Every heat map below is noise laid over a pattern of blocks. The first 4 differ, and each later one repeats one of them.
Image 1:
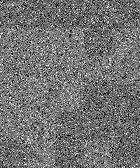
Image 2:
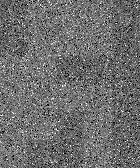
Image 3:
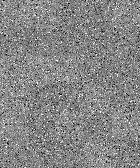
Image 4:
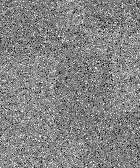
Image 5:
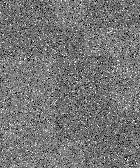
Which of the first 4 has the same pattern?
4
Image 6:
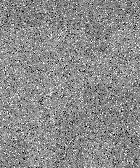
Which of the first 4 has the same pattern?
1
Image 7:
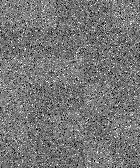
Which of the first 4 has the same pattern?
3
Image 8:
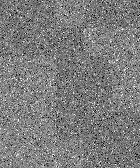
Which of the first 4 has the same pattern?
4
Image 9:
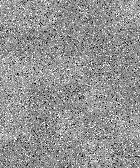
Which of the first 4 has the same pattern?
3
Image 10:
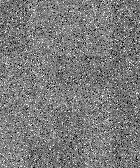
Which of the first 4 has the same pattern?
2
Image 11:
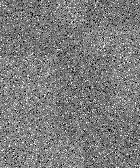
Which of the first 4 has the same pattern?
4
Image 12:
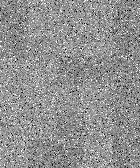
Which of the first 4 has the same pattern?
2
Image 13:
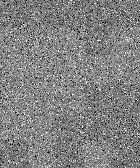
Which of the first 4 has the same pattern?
1
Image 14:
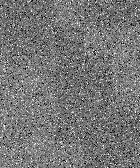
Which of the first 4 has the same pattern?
4
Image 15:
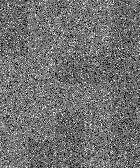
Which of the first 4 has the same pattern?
2
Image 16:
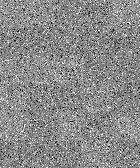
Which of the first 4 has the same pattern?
3
